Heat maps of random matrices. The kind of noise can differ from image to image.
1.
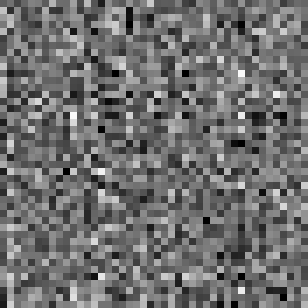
low rank plus noise
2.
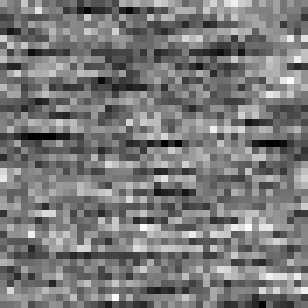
streaked along the rows
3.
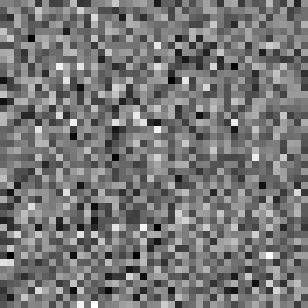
low rank plus noise
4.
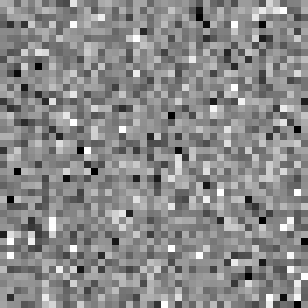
heavy tails
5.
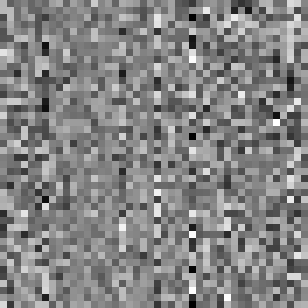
columns of uneven size
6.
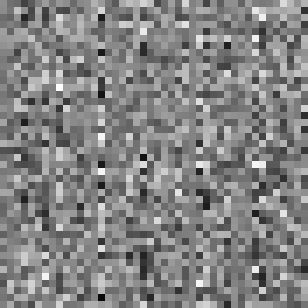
columns of uneven size
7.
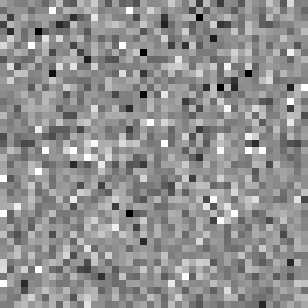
heavy tails
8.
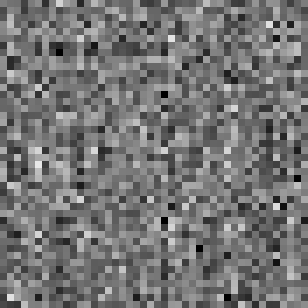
low rank plus noise
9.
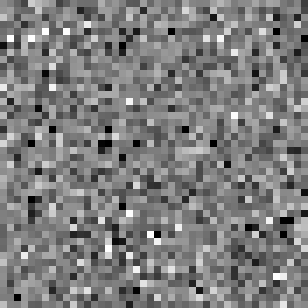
heavy tails
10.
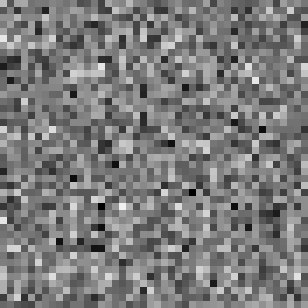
low rank plus noise
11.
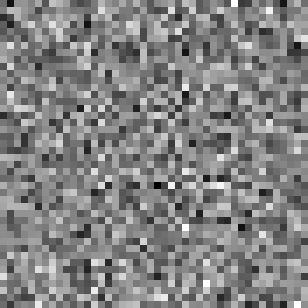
low rank plus noise
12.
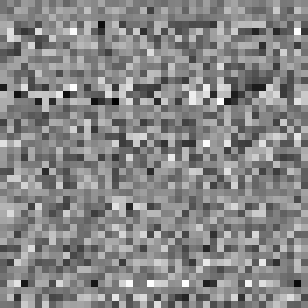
rows of uneven size
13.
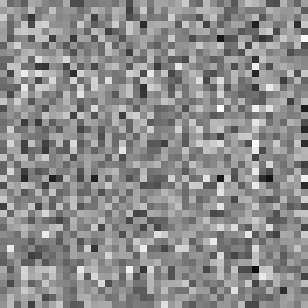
low rank plus noise
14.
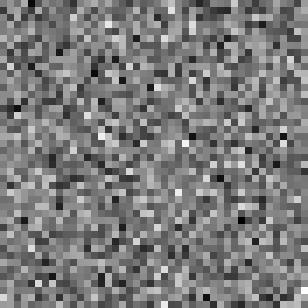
independent entries
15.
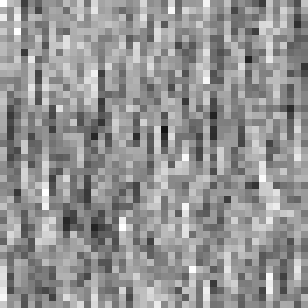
streaked along the columns
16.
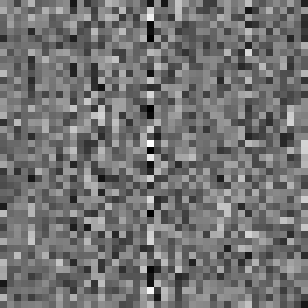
columns of uneven size
